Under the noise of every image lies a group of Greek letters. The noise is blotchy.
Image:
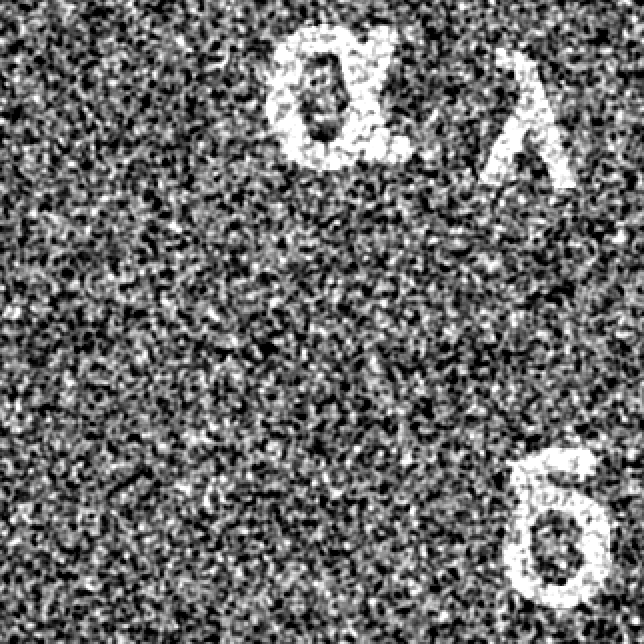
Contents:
top middle: alpha; top right: lambda; bottom right: delta
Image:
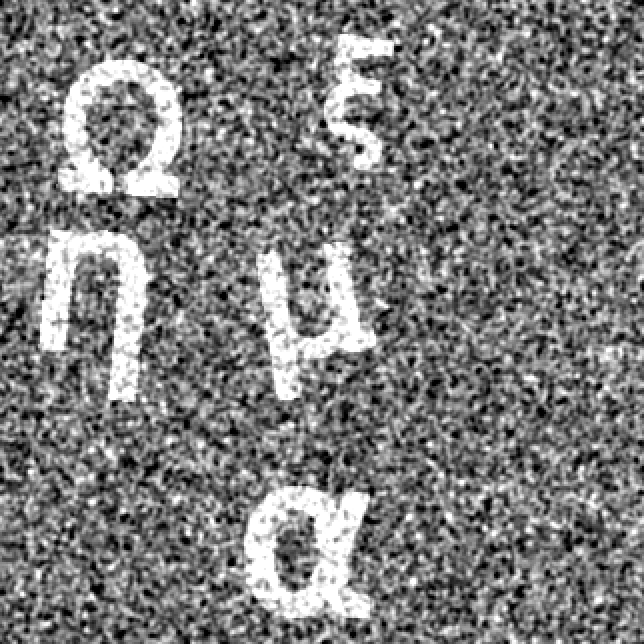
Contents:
top left: omega; top middle: xi; middle left: eta; centre: mu; bottom middle: alpha
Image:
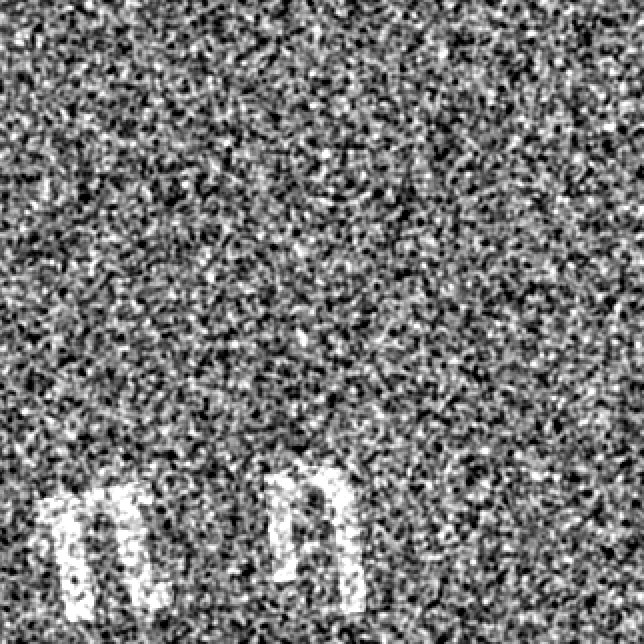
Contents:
bottom left: pi; bottom middle: eta
